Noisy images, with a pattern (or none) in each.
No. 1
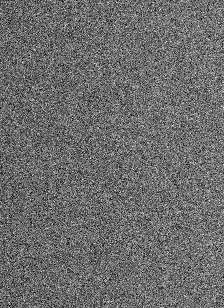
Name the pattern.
a smooth slope
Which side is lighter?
right
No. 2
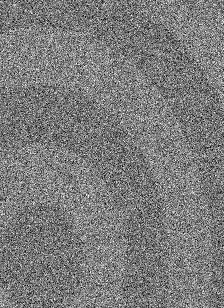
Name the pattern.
rings round one point
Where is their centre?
bottom left
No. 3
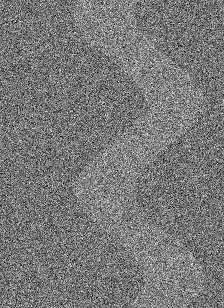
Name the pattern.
a wavy band
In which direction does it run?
top to bottom
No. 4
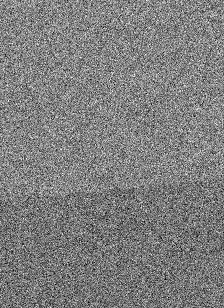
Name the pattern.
a sharp edge
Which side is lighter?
top
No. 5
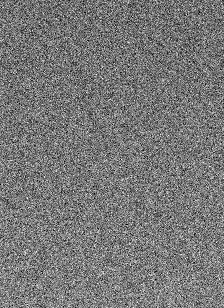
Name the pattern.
a smooth slope
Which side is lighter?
bottom
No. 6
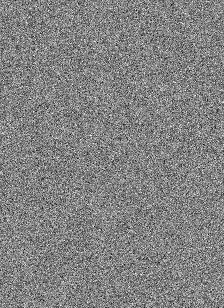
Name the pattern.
only noise
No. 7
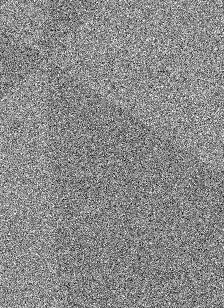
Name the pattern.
spokes from one point
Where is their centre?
top left
